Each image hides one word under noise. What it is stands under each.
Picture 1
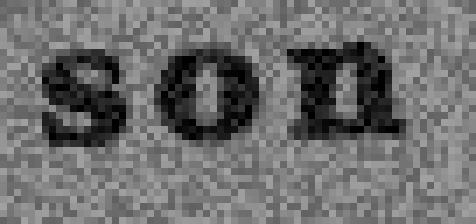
son
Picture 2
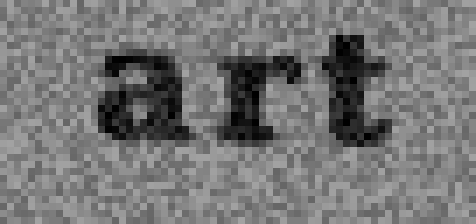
art
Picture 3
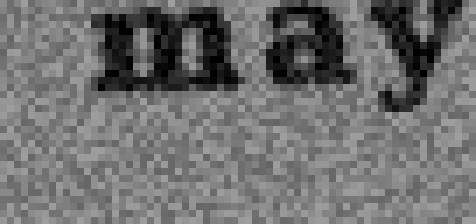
may
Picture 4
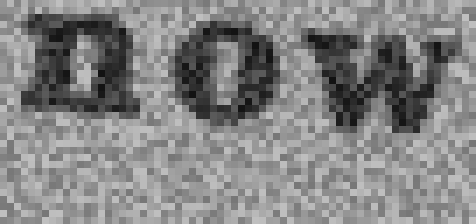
now
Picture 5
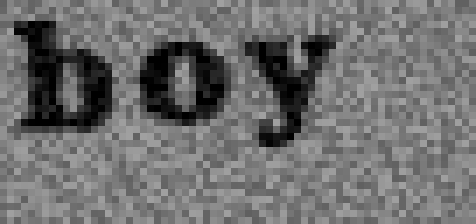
boy
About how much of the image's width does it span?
two thirds
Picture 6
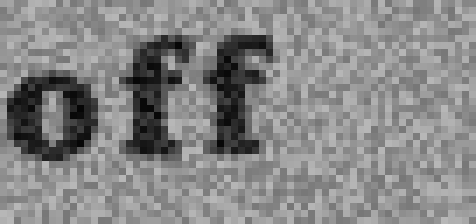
off
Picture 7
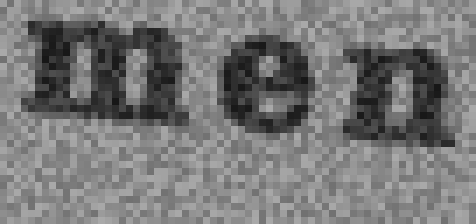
men
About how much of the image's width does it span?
nearly all
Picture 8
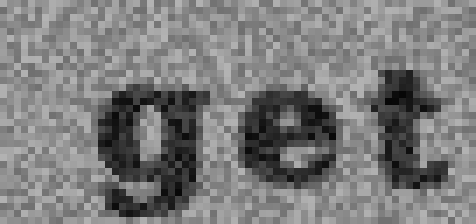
get
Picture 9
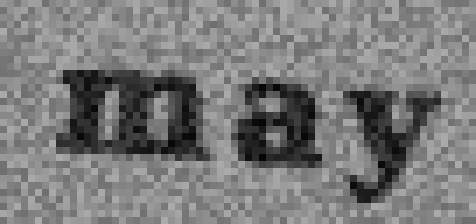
may
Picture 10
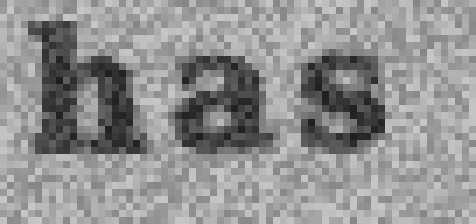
has
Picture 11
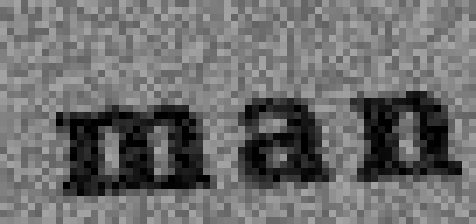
man
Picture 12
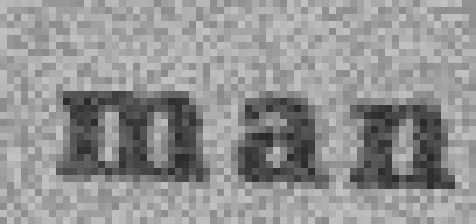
man
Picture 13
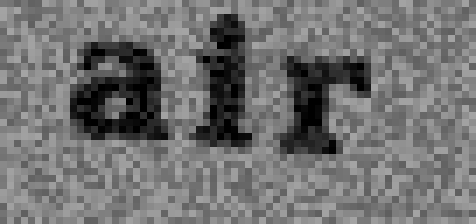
air
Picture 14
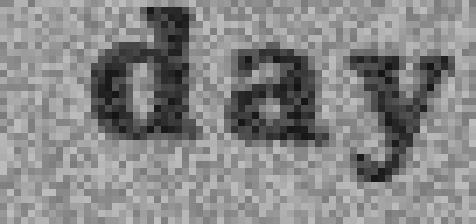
day
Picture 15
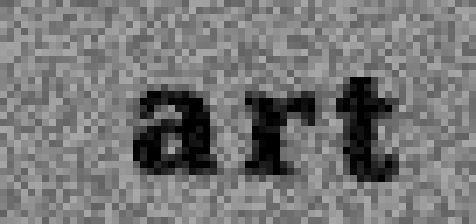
art
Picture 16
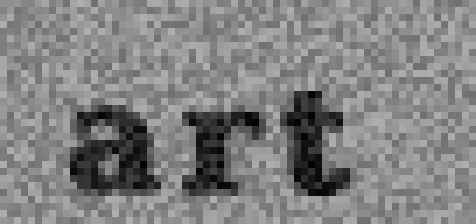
art
